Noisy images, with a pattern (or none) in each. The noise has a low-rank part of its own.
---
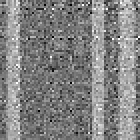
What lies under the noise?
bands of columns
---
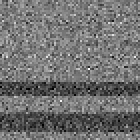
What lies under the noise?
bands of rows
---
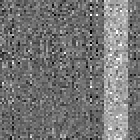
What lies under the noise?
one band of columns
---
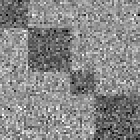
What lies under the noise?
blocks along the diagonal
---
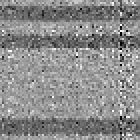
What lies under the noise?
bands of rows
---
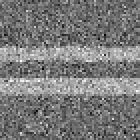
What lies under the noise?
bands of rows
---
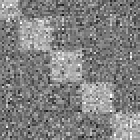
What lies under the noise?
blocks along the diagonal
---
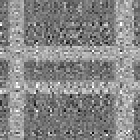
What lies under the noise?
bands of rows crossing bands of columns
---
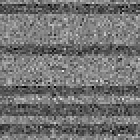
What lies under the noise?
bands of rows
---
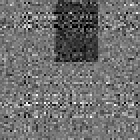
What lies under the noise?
one block
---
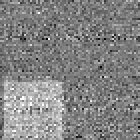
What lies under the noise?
one block
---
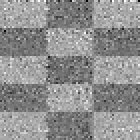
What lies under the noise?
a checkerboard
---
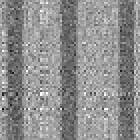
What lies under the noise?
bands of columns
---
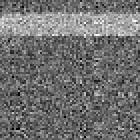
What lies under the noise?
one band of rows
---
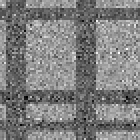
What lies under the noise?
bands of rows crossing bands of columns
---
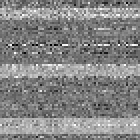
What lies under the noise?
bands of rows
